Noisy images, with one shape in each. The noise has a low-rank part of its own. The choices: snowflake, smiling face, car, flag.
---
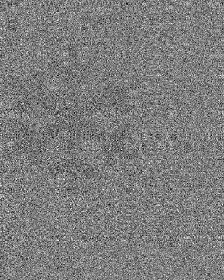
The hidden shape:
snowflake
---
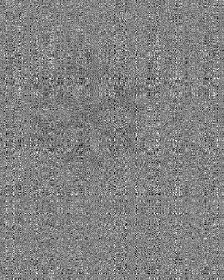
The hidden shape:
snowflake
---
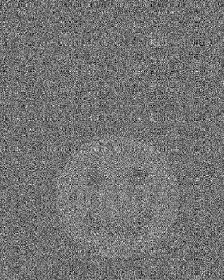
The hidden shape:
smiling face
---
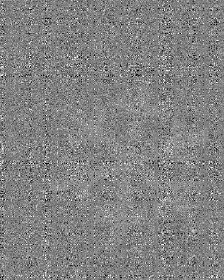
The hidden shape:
snowflake
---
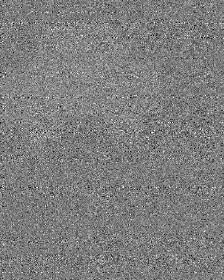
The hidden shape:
car
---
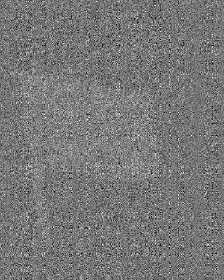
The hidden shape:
flag
